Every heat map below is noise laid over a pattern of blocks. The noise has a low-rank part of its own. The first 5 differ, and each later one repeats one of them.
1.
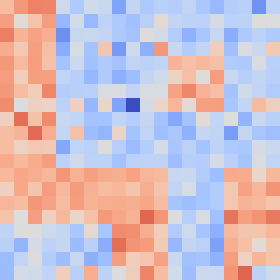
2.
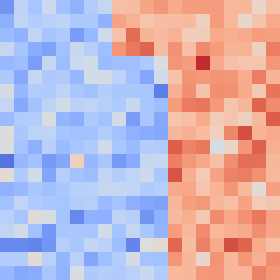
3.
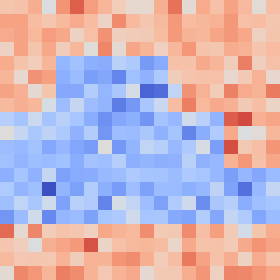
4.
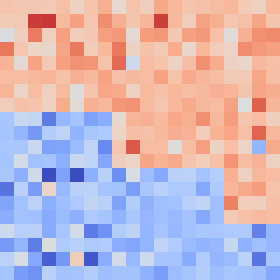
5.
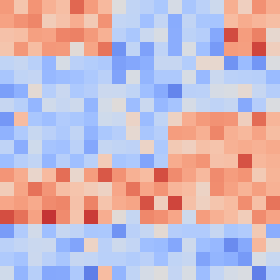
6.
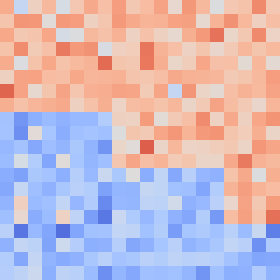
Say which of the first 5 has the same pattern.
4
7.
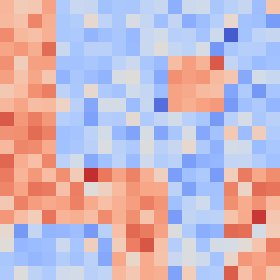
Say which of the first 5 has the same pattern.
1
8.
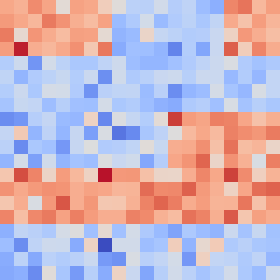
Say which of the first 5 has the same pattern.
5
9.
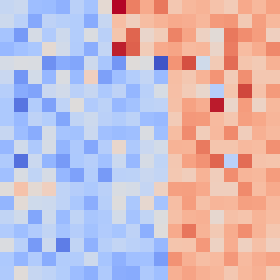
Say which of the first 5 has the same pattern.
2
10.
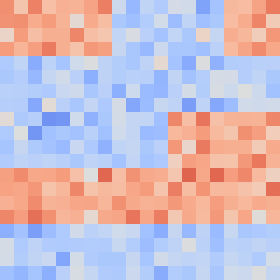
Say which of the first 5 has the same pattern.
5
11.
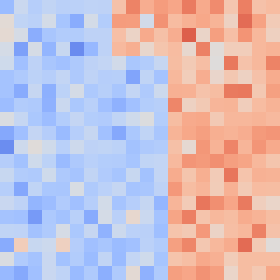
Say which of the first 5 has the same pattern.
2
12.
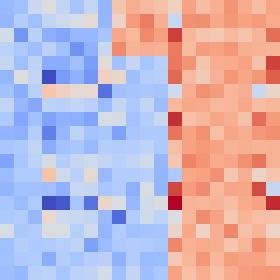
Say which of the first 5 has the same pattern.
2
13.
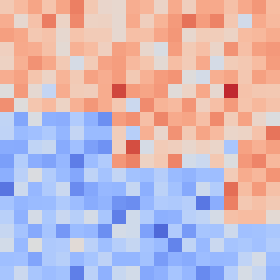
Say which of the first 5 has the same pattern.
4
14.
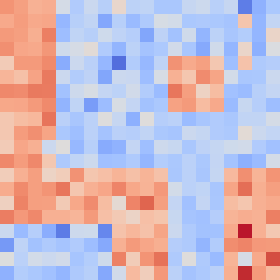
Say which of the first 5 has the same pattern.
1
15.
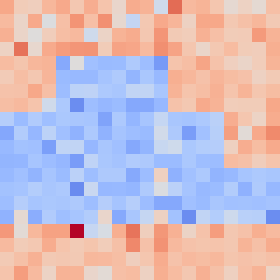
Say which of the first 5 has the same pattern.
3
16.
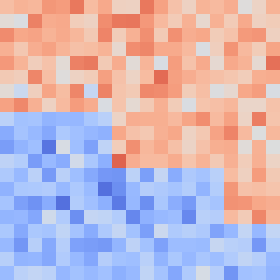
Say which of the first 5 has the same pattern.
4
